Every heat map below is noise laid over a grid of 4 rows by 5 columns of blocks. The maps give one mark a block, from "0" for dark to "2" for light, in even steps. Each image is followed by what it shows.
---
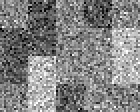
1 0 1 0 1
0 0 1 1 2
0 2 1 1 2
1 2 0 1 1
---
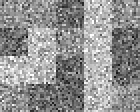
1 1 0 2 1
0 2 1 2 0
2 2 0 2 0
1 0 0 2 1
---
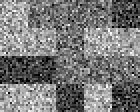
2 1 1 1 0
2 2 1 2 2
0 0 1 1 1
2 2 0 2 0
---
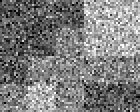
0 0 0 2 2
0 0 1 2 2
0 1 1 1 1
1 2 1 0 0
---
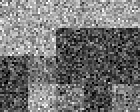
2 2 2 2 2
2 2 0 0 0
0 1 0 0 0
0 2 1 0 1
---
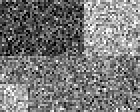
0 0 0 2 2
0 0 0 2 2
1 1 1 1 1
2 1 1 1 1
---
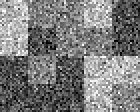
2 1 1 2 0
2 0 1 1 0
0 1 0 2 2
0 0 0 2 1
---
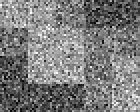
2 2 1 0 0
1 2 2 1 1
0 2 2 1 2
0 0 0 1 2
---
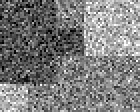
0 0 1 2 2
0 0 0 2 2
0 0 1 1 1
2 1 1 1 1
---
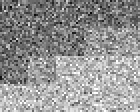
0 0 0 0 0
0 0 0 1 1
0 1 2 2 2
2 2 2 2 2
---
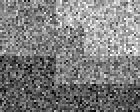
1 1 2 2 2
1 1 1 2 2
0 0 1 1 1
0 0 0 0 0
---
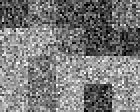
0 1 0 0 1
2 2 1 0 0
2 1 2 2 2
2 1 2 0 2
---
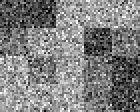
0 0 2 2 2
1 2 2 0 1
2 1 2 1 0
2 2 2 1 0
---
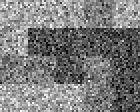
2 2 2 1 2
2 0 0 0 0
1 1 0 1 0
2 2 2 1 0
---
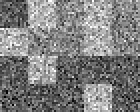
0 2 1 2 1
2 1 1 2 1
0 2 0 0 0
0 0 0 2 0
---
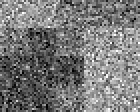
2 2 1 1 1
1 0 1 2 2
0 0 0 2 2
0 0 1 2 2
